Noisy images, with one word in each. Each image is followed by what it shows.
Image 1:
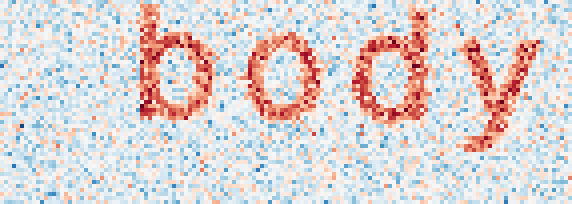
body
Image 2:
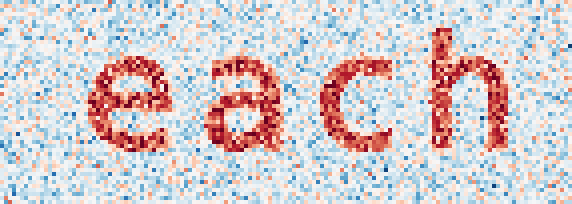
each
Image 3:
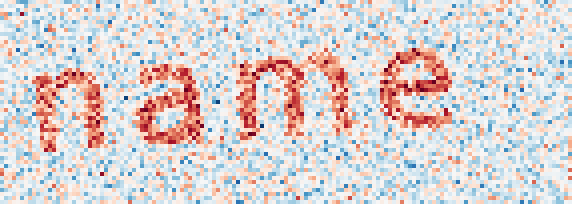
name
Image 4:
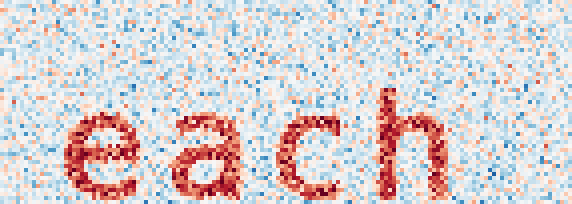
each
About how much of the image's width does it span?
two thirds
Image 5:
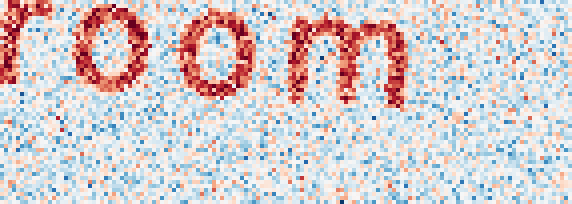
room
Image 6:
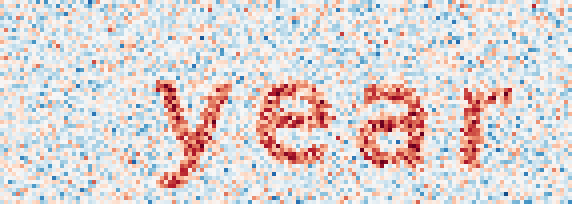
year
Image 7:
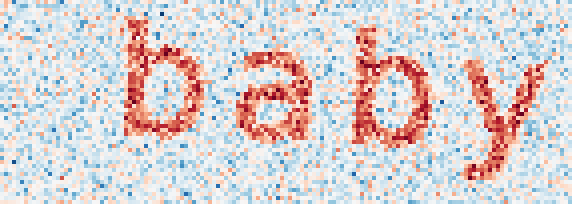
baby
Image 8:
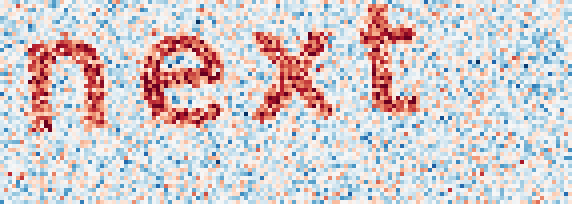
next
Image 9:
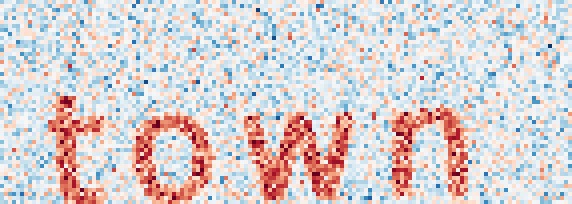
town
